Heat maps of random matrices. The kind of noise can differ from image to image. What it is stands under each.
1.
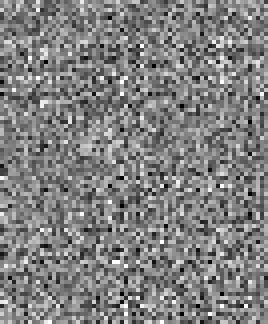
low rank plus noise
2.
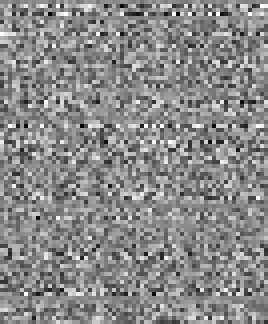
rows of uneven size
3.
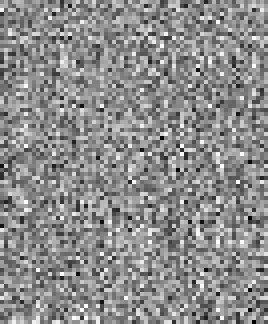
low rank plus noise
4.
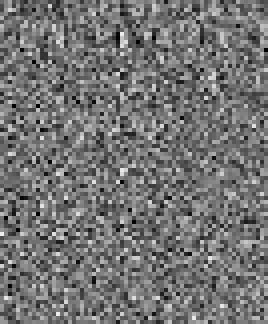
low rank plus noise
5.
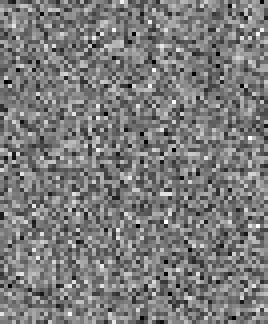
independent entries
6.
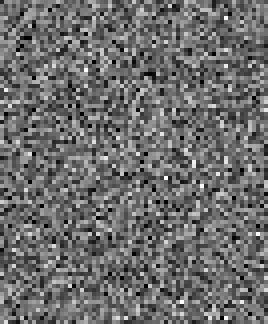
independent entries
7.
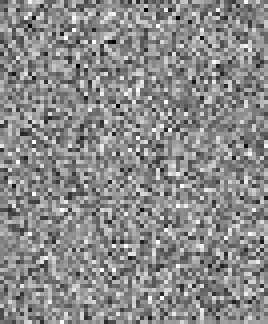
independent entries
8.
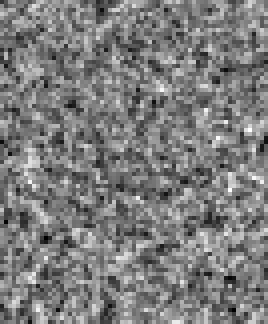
blotchy
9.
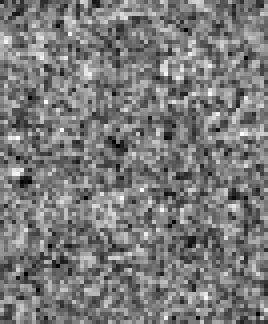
blotchy
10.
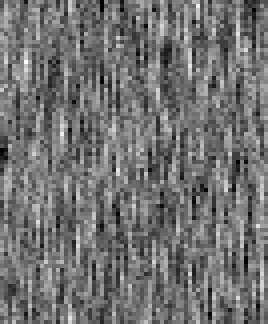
streaked along the columns
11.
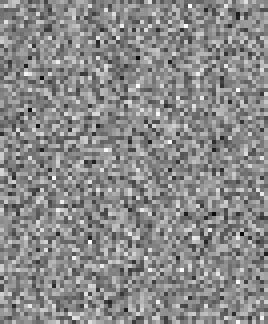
independent entries
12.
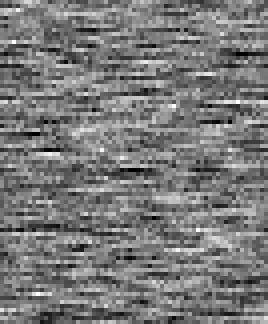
streaked along the rows
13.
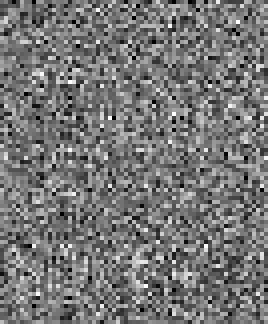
low rank plus noise
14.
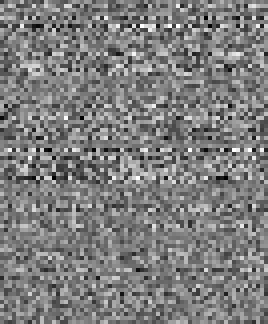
rows of uneven size
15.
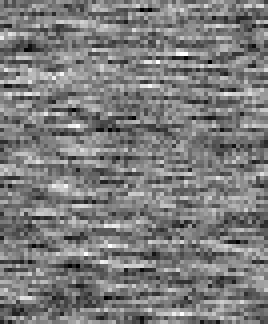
streaked along the rows
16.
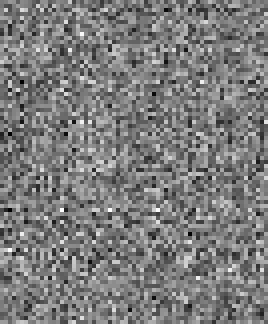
low rank plus noise
